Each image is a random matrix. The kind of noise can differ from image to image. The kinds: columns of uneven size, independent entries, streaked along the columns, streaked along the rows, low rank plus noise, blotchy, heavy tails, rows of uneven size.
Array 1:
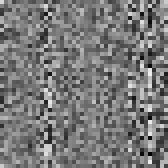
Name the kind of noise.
columns of uneven size
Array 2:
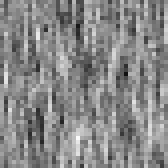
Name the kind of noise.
streaked along the columns
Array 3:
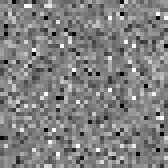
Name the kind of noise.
heavy tails
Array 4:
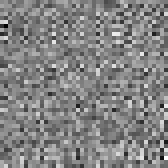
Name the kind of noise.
low rank plus noise
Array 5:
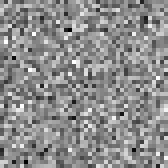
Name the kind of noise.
independent entries
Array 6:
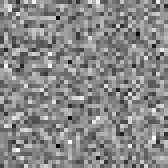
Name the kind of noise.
low rank plus noise
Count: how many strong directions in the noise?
five to eight
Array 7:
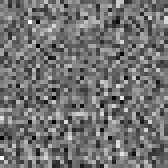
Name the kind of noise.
low rank plus noise
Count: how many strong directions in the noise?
five to eight
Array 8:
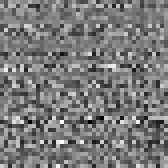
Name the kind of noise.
rows of uneven size
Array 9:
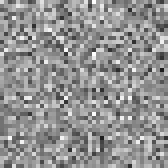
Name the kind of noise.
low rank plus noise
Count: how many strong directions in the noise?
five to eight
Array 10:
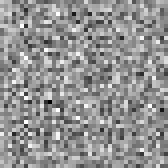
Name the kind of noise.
low rank plus noise
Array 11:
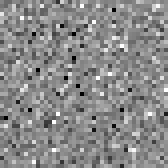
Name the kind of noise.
heavy tails
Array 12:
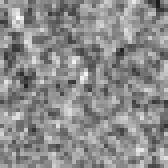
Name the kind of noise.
blotchy
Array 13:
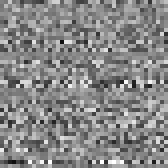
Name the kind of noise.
rows of uneven size
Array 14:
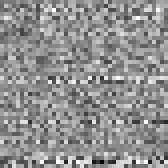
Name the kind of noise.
rows of uneven size
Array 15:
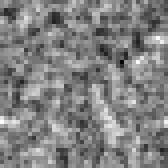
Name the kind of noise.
blotchy
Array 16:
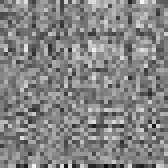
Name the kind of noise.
low rank plus noise
